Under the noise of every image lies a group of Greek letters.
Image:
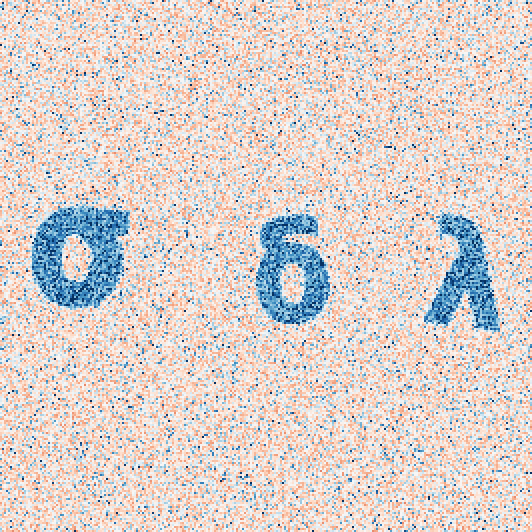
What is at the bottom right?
nothing
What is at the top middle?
nothing
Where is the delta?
centre
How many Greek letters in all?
3
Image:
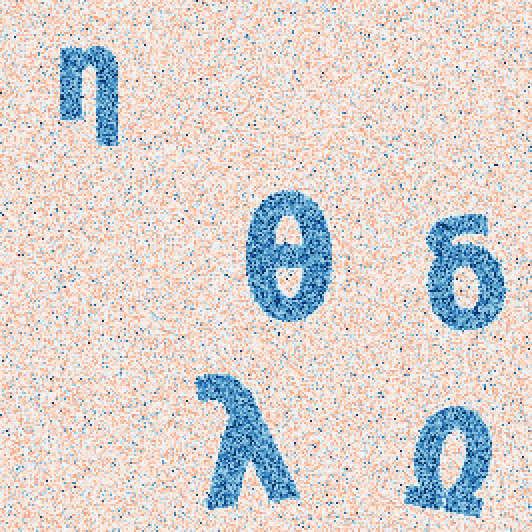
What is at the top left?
eta
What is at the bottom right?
omega
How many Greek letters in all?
5
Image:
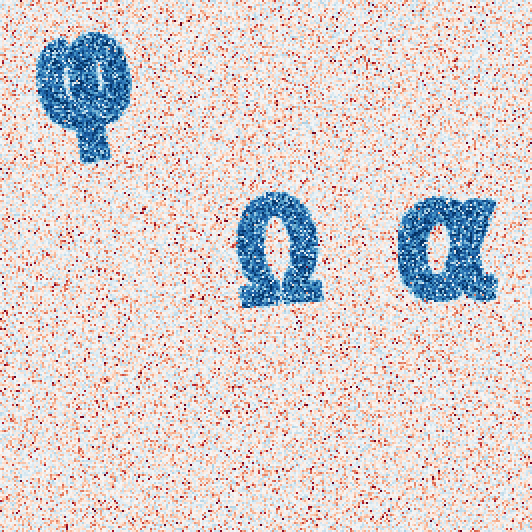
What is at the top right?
nothing
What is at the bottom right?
nothing
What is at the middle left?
nothing
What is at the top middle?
nothing
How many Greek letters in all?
3
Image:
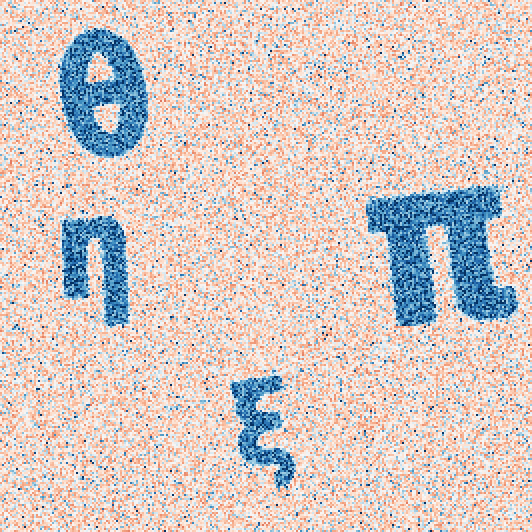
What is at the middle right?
pi
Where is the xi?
bottom middle
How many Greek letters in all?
4
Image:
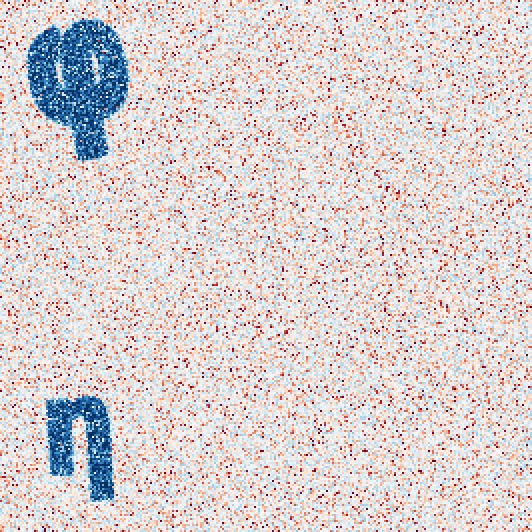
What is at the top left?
phi
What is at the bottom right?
nothing
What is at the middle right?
nothing
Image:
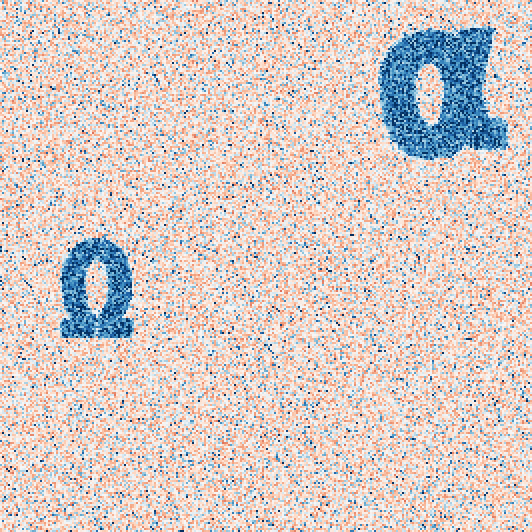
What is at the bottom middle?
nothing
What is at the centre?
nothing
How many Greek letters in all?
2
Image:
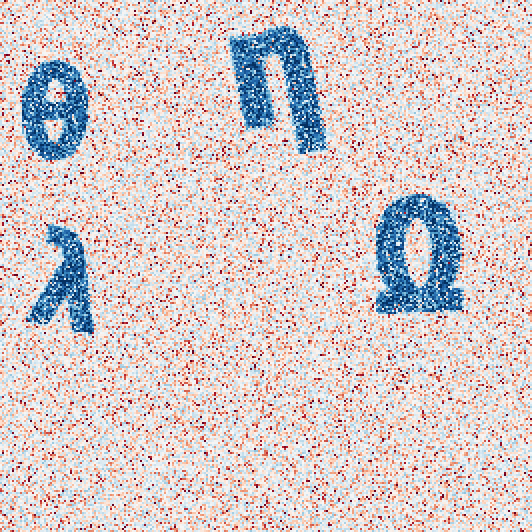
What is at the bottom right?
nothing
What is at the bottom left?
nothing
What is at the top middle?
eta
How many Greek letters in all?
4
